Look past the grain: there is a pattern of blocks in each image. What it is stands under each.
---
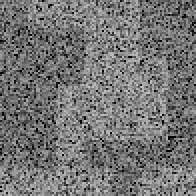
no symmetry
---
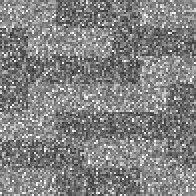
the same after a half turn
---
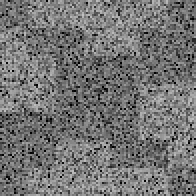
the same after a half turn
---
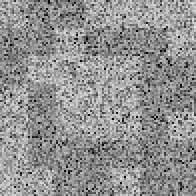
mirrored about the diagonal from the top left
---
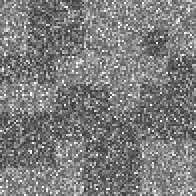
no symmetry
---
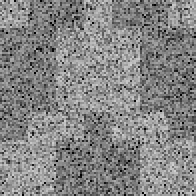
left and right mirror each other
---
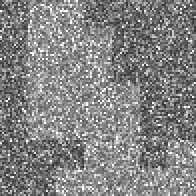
no symmetry
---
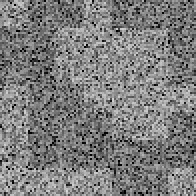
mirrored about the diagonal from the bottom left
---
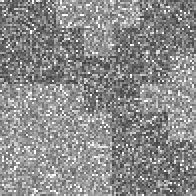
mirrored about the diagonal from the bottom left
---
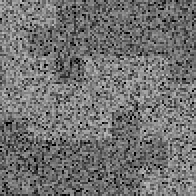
the same after a half turn
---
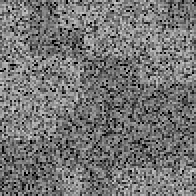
no symmetry
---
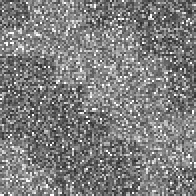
mirrored about the diagonal from the bottom left
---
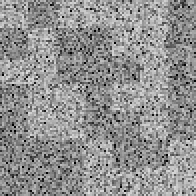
no symmetry
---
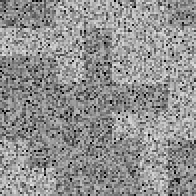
mirrored about the diagonal from the bottom left
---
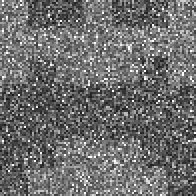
left and right mirror each other
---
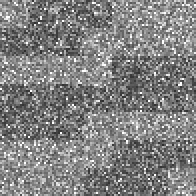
the same after a half turn
